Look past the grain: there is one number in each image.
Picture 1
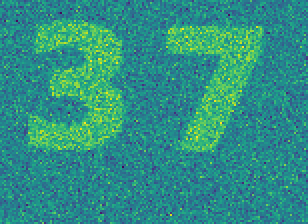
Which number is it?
37
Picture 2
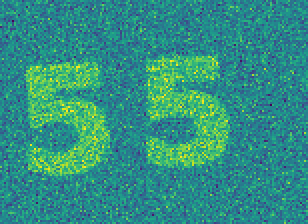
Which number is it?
55
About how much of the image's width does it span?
two thirds
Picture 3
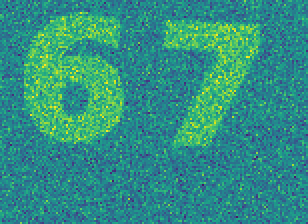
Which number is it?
67
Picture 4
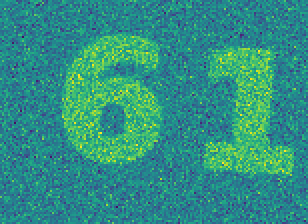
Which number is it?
61
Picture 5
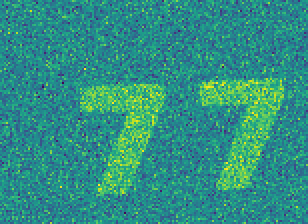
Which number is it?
77
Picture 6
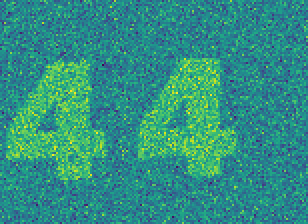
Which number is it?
44
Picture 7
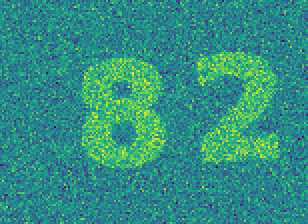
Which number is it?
82
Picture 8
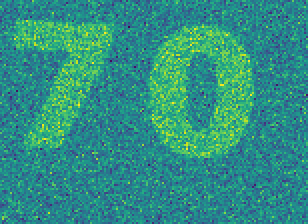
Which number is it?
70
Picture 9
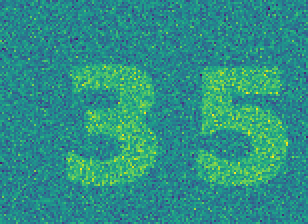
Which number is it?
35
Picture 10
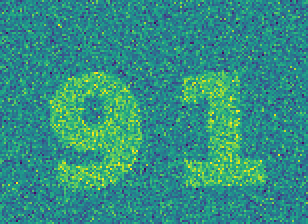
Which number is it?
91
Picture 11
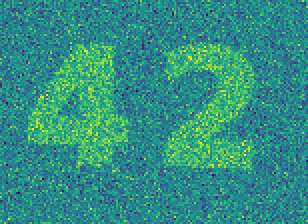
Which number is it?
42
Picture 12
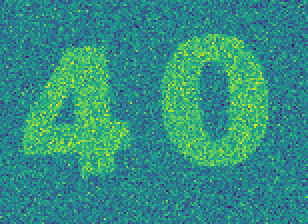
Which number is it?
40
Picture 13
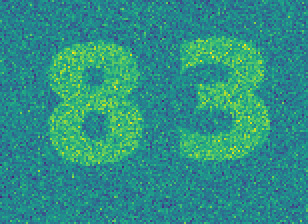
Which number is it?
83
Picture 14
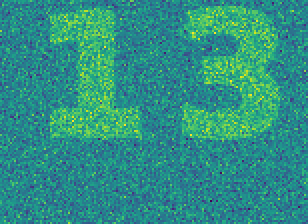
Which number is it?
13
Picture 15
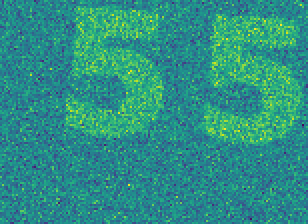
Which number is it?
55
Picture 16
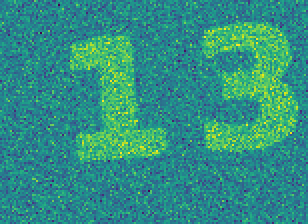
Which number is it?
13
